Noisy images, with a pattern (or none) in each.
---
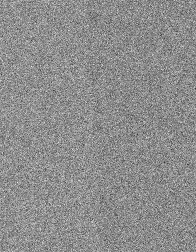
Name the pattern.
a sharp edge
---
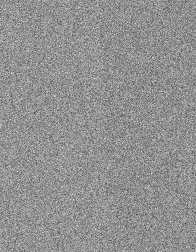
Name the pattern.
a sharp edge
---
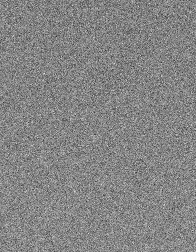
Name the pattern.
a smooth slope
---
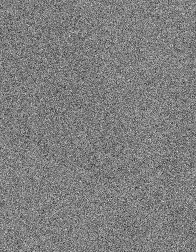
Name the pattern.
spokes from one point
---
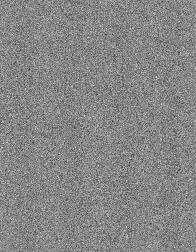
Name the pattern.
vertical stripes
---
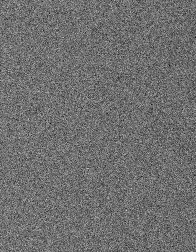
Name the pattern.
a smooth slope
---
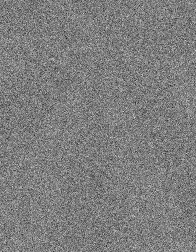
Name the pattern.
spokes from one point
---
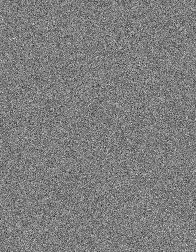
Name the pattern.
only noise
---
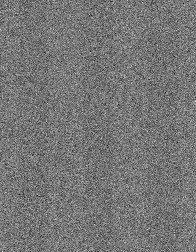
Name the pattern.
vertical stripes
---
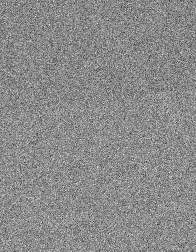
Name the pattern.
a sharp edge
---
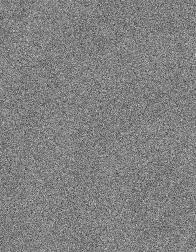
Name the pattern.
rings round one point
